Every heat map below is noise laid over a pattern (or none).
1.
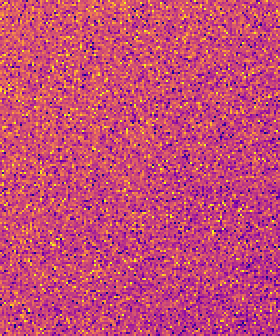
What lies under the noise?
a smooth slope
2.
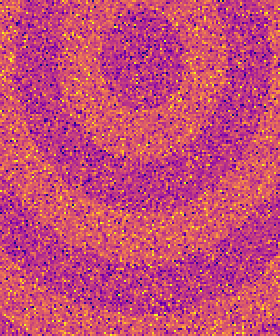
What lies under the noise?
rings round one point
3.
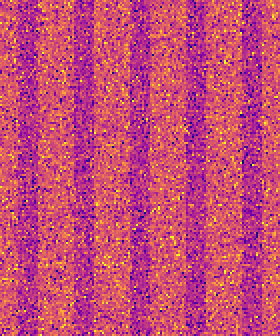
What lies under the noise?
vertical stripes
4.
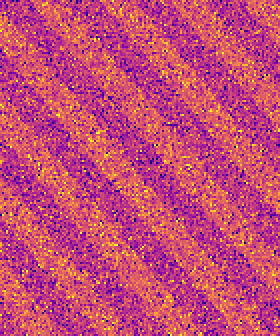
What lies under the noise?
diagonal stripes
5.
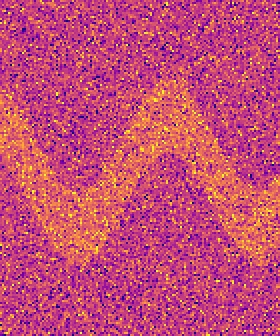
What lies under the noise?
a wavy band
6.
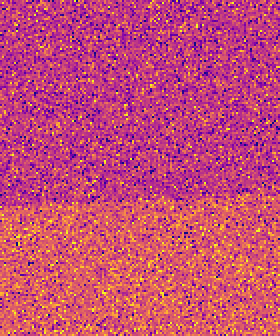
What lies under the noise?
a sharp edge
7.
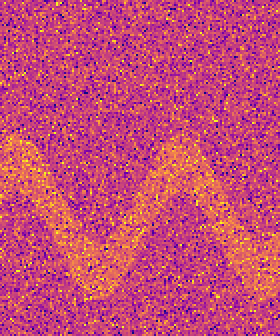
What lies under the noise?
a wavy band
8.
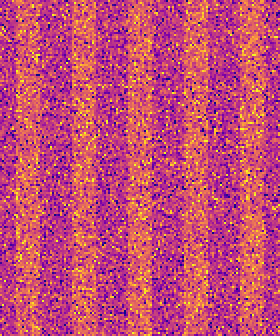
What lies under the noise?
vertical stripes
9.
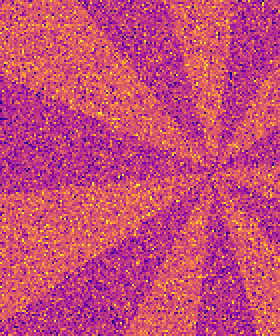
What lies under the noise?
spokes from one point
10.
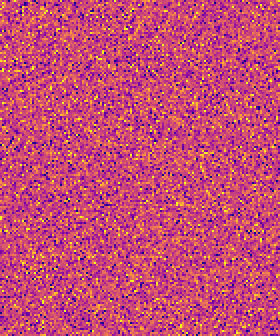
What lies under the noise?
only noise
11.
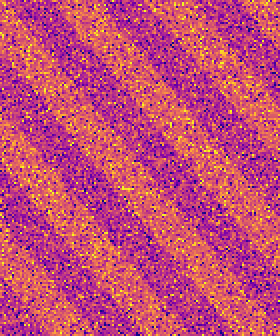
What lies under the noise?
diagonal stripes
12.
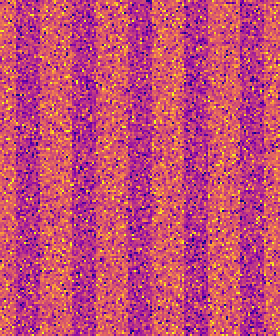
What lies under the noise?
vertical stripes
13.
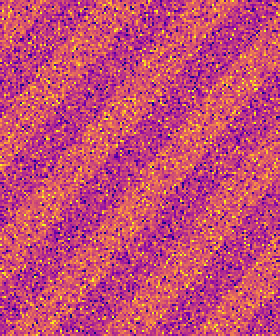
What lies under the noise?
diagonal stripes
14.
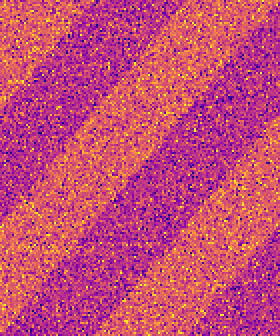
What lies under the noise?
diagonal stripes
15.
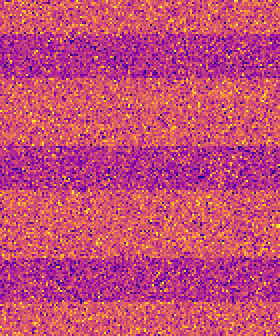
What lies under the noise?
horizontal stripes
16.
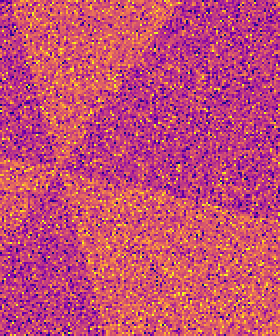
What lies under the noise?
spokes from one point
